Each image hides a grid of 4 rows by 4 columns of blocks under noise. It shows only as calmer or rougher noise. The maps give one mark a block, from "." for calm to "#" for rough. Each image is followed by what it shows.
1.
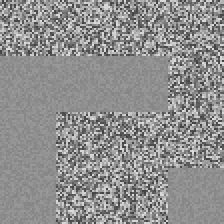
# # # #
. . . #
. # # #
. # # .
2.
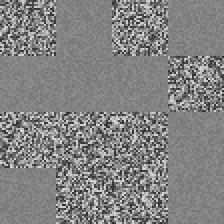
# . # .
. . . #
# # # .
. # # .
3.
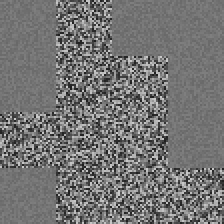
. # . .
. # # .
# # # .
. # # #
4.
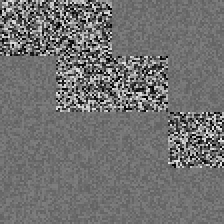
# # . .
. # # .
. . . #
. . . .
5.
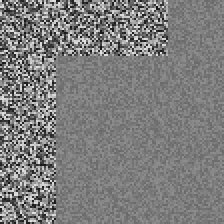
# # # .
# . . .
# . . .
# . . .
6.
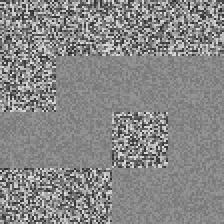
# # # #
# . . .
. . # .
# # . .
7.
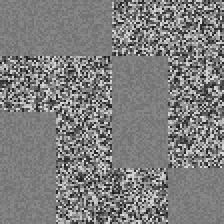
. . # #
# # . #
. # . #
. # # .
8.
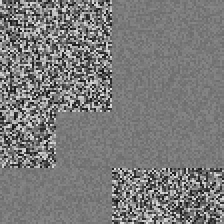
# # . .
# # . .
# . . .
. . # #
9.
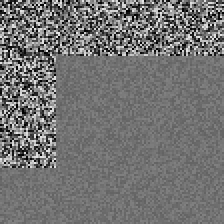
# # # #
# . . .
# . . .
. . . .
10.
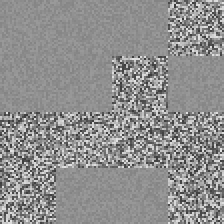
. . . #
. . # .
# # # #
# . . #
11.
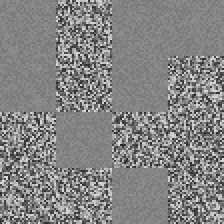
. # . .
. # . #
# . # #
# # . #
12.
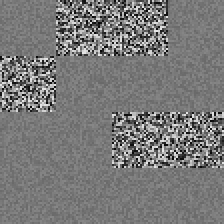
. # # .
# . . .
. . # #
. . . .
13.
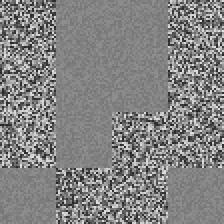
# . . #
# . . #
# . # #
. # # .
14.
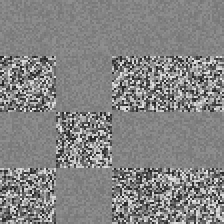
. . . .
# . # #
. # . .
# . # #
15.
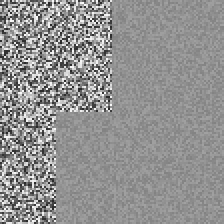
# # . .
# # . .
# . . .
# . . .
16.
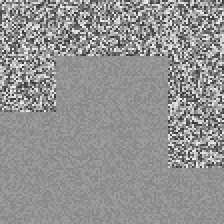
# # # #
# . . #
. . . #
. . . .
